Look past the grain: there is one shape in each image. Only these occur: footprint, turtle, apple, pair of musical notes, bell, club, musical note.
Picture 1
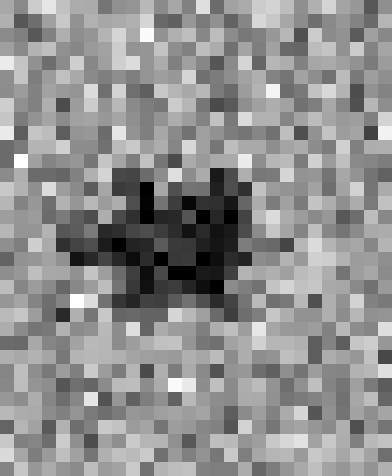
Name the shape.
turtle
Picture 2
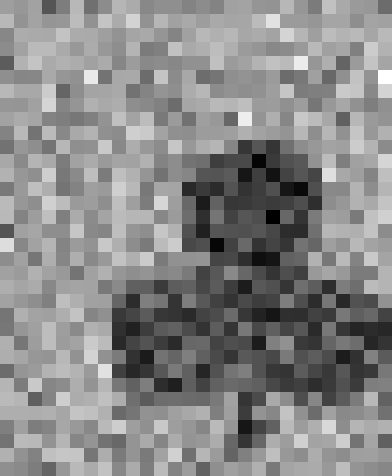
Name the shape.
club
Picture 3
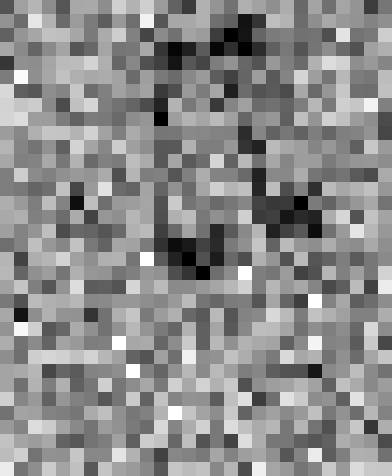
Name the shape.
pair of musical notes
